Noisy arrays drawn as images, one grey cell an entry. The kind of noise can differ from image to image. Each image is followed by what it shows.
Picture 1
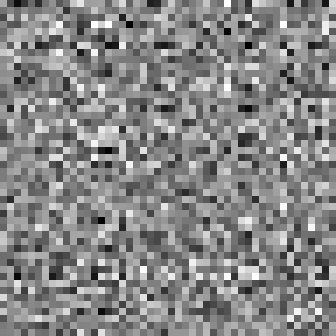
low rank plus noise
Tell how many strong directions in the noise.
three or four
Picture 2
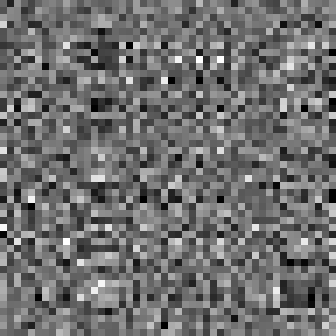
low rank plus noise
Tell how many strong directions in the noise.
two
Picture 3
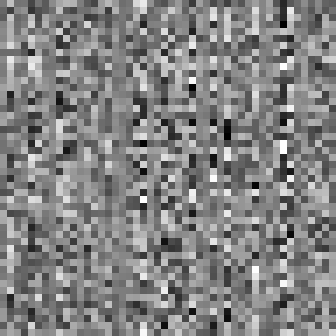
columns of uneven size
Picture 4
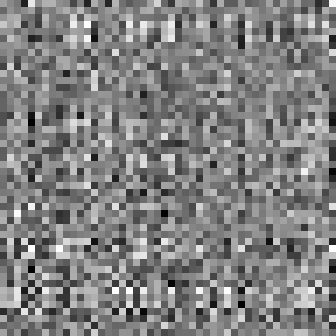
low rank plus noise
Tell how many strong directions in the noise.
three or four
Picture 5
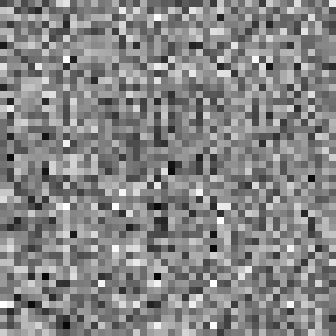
low rank plus noise
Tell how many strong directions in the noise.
three or four
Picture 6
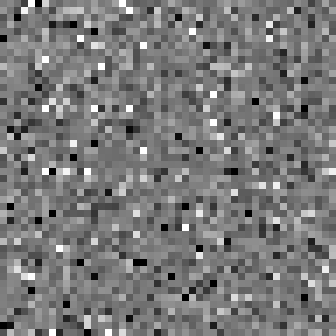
heavy tails
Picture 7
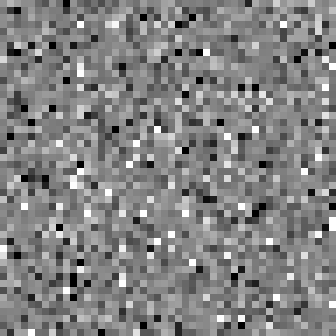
heavy tails
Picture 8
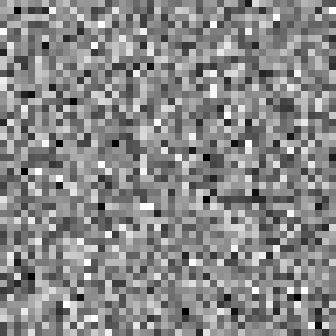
independent entries
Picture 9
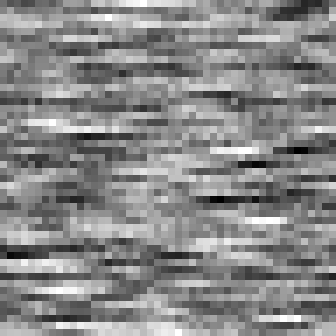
streaked along the rows
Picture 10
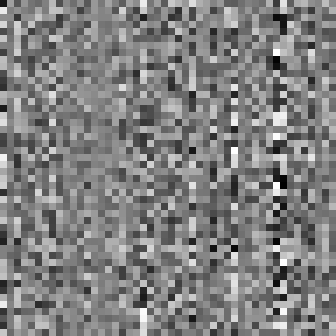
columns of uneven size
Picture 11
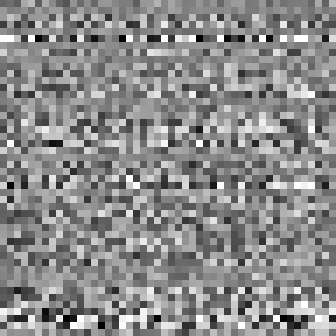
rows of uneven size
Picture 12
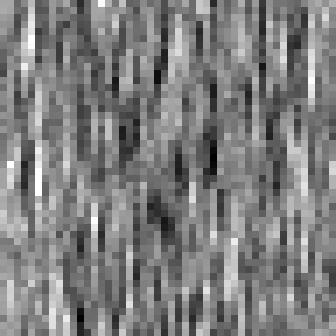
streaked along the columns
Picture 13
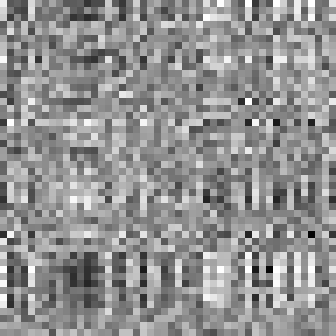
low rank plus noise
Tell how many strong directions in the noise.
one
